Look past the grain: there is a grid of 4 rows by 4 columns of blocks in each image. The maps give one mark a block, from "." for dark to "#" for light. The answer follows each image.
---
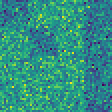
.##.
#.#.
###.
###.
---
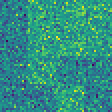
.###
.###
.#..
..#.
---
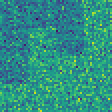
...#
.#.#
.###
####
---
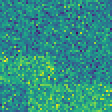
....
....
##..
.###
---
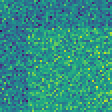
....
.###
.###
.###
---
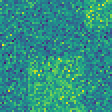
...#
....
.##.
.##.
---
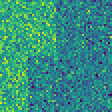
##..
##..
#...
#...
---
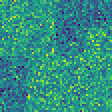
##..
##.#
.###
.###
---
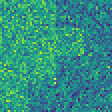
##..
###.
##..
#...
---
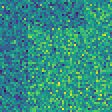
...#
.###
.###
.###
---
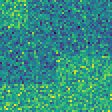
#...
....
..##
####
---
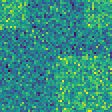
#..#
....
..##
..##
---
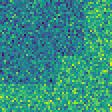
...#
...#
..##
####
